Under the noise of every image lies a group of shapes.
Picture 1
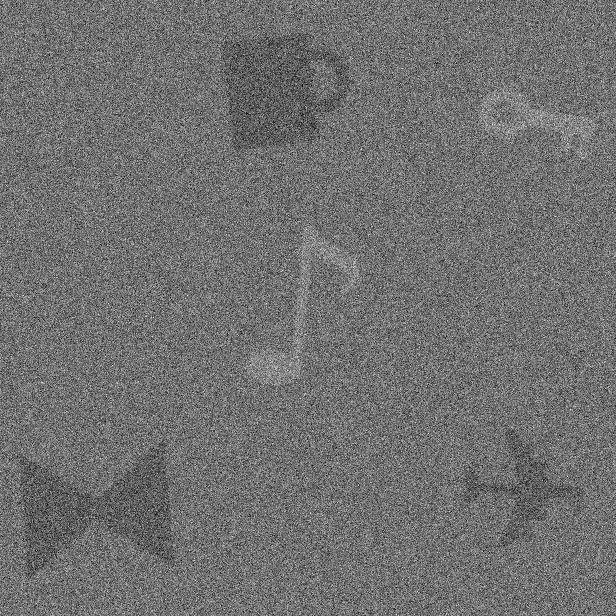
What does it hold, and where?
top middle: dark cup; top right: light key; centre: light musical note; bottom left: dark bow tie; bottom right: dark airplane
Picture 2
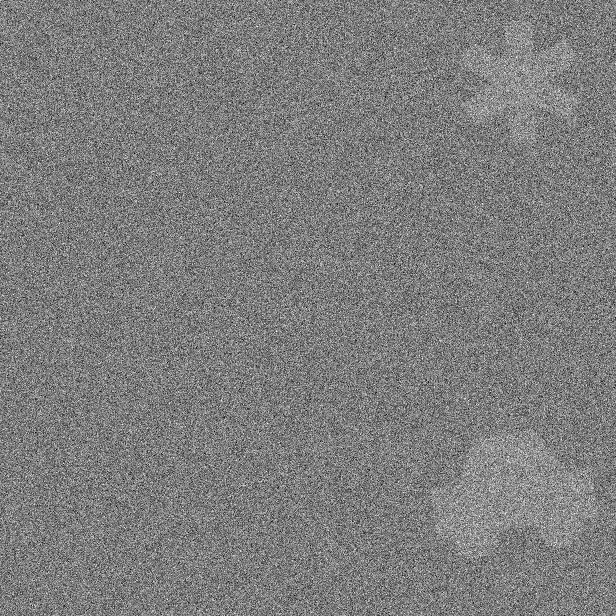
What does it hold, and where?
top right: light asterisk; bottom right: light car
